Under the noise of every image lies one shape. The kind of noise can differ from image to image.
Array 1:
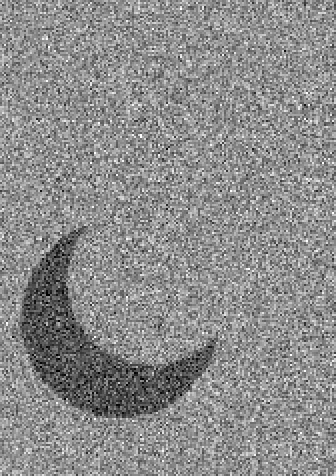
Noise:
low rank plus noise
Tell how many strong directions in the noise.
five to eight
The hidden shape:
crescent
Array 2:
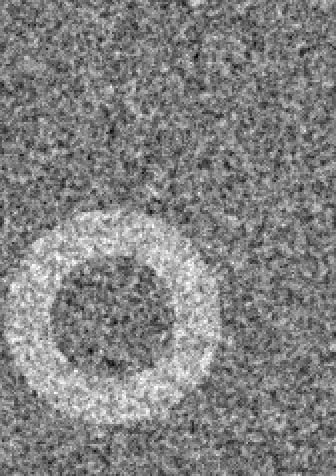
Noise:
blotchy
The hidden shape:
ring
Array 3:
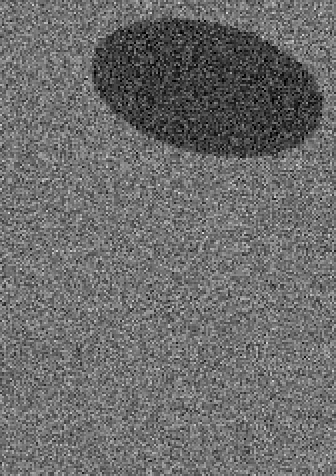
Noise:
low rank plus noise
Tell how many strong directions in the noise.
three or four
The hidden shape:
ellipse
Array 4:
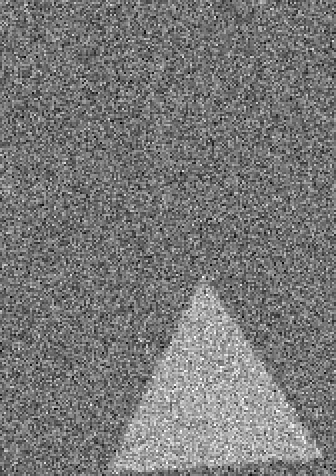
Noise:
independent entries
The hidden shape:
triangle
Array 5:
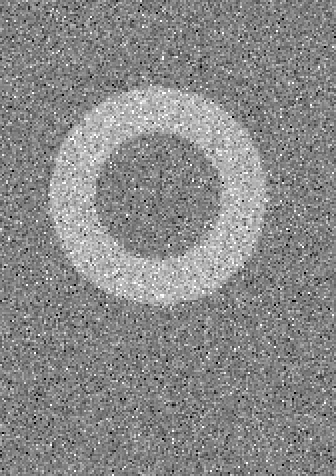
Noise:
heavy tails
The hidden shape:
ring
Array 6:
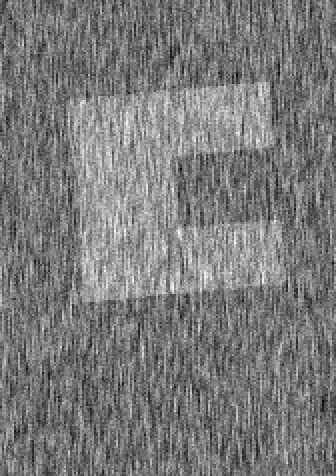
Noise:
streaked along the columns
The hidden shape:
square with a notch
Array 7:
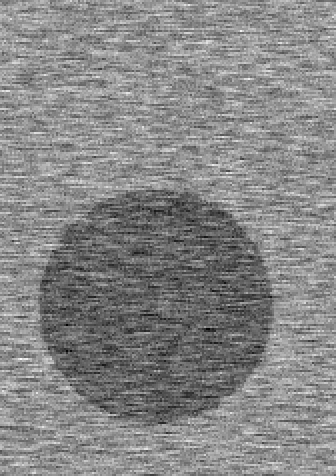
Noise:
streaked along the rows
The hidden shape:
disc
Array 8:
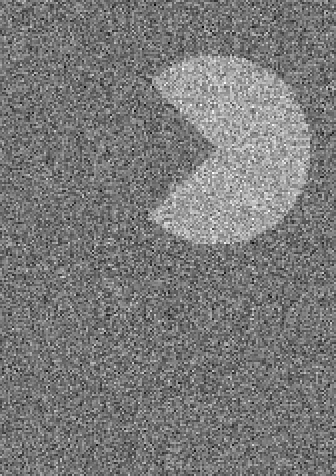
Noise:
low rank plus noise
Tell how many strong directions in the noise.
one
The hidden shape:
disc with a wedge cut out
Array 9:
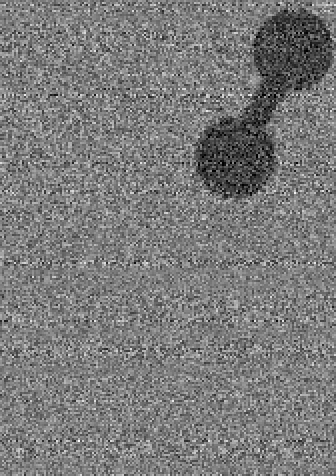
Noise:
rows of uneven size
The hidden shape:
dumbbell
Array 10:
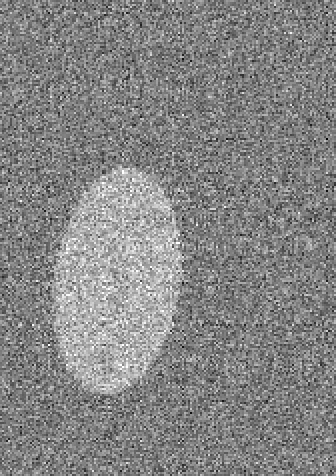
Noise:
low rank plus noise
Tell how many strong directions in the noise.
three or four
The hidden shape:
ellipse
